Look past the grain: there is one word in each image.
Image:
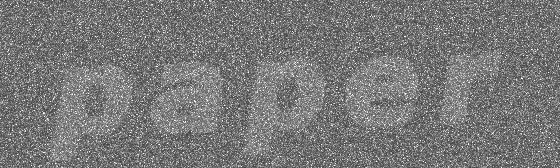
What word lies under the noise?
paper
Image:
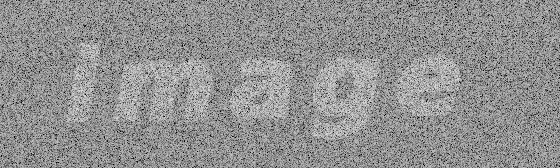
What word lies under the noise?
image
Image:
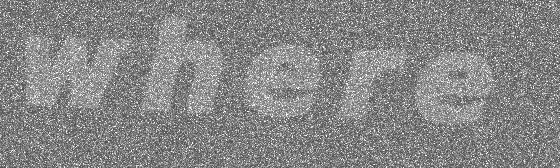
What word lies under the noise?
where
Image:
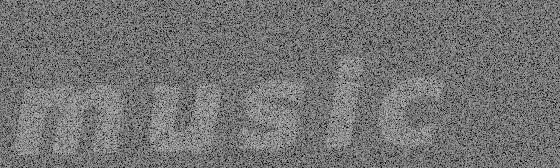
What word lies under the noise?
music
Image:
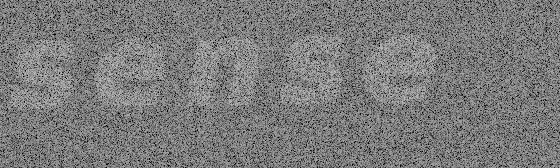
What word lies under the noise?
sense
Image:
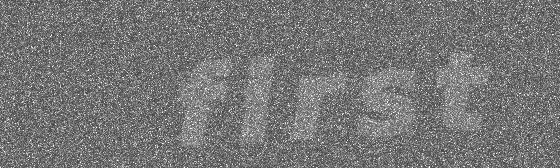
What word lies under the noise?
first
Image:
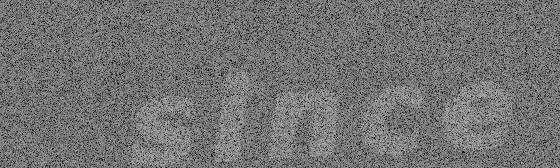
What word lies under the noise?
since
